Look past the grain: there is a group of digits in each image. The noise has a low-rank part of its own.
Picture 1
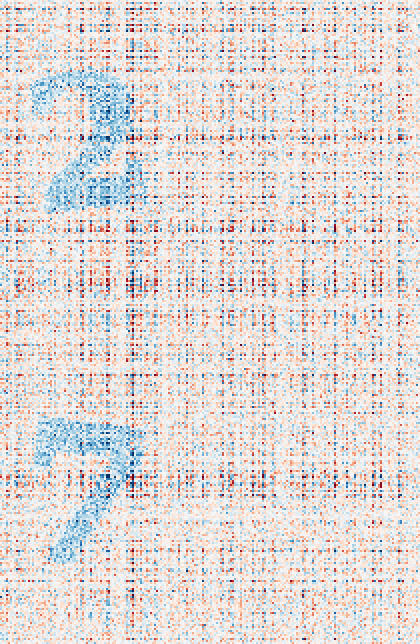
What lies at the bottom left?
7
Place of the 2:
top left
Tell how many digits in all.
2
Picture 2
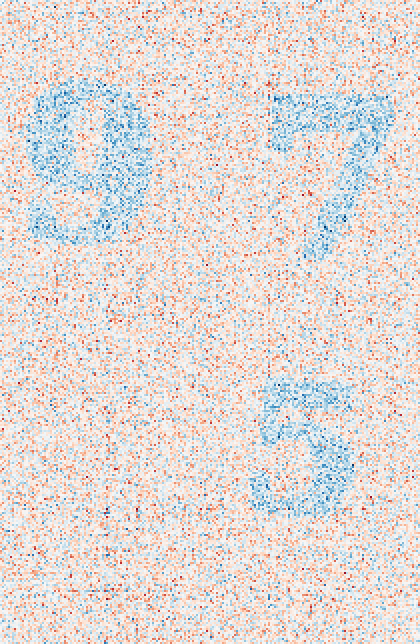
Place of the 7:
top right
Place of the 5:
bottom right
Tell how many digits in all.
3
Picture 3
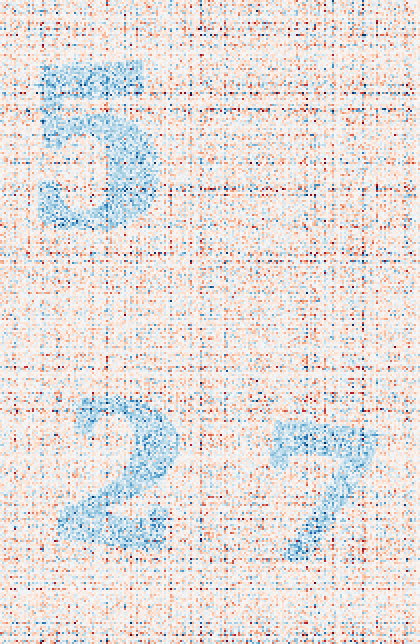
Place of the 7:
bottom right
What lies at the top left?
5
